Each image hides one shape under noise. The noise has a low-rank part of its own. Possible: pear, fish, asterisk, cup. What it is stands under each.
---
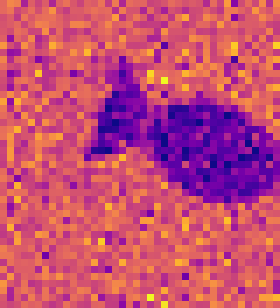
fish
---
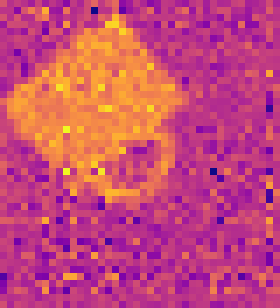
cup
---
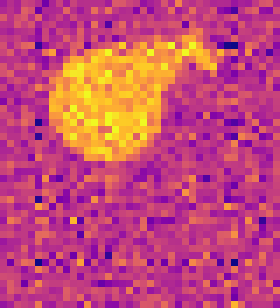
pear
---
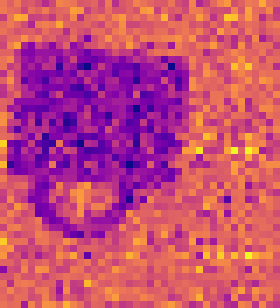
cup
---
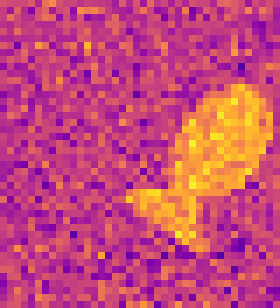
fish
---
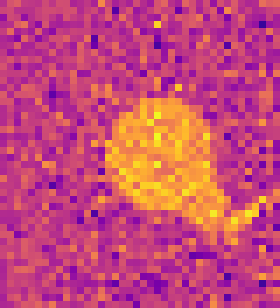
pear
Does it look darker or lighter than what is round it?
lighter
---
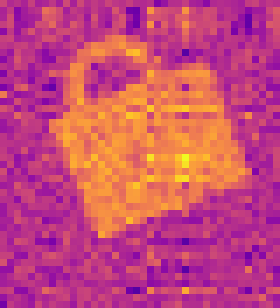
cup
